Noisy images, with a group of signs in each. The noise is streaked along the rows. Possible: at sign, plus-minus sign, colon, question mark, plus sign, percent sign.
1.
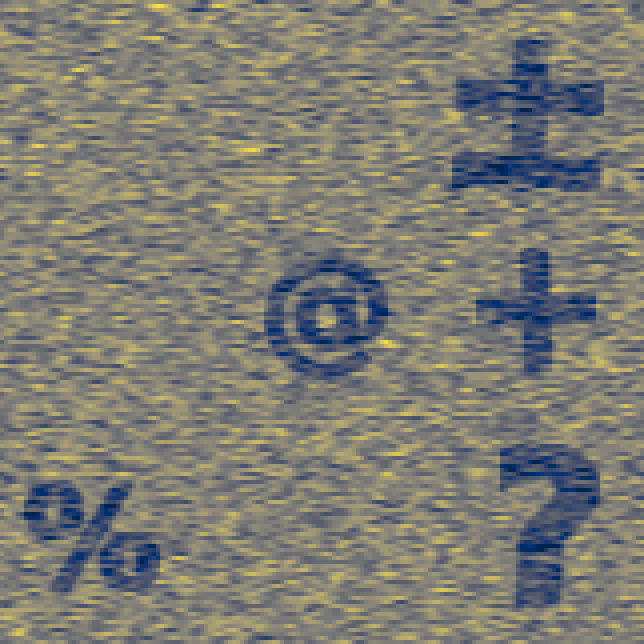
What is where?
top right: plus-minus sign; centre: at sign; middle right: plus sign; bottom left: percent sign; bottom right: question mark
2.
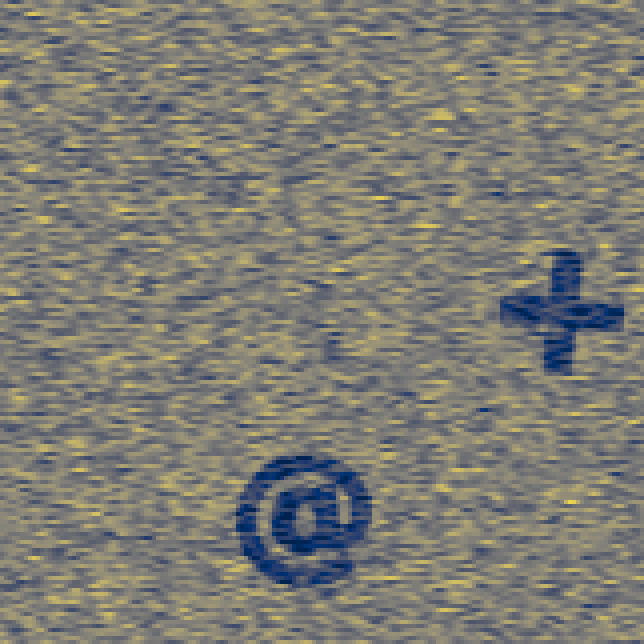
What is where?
middle right: plus sign; bottom middle: at sign
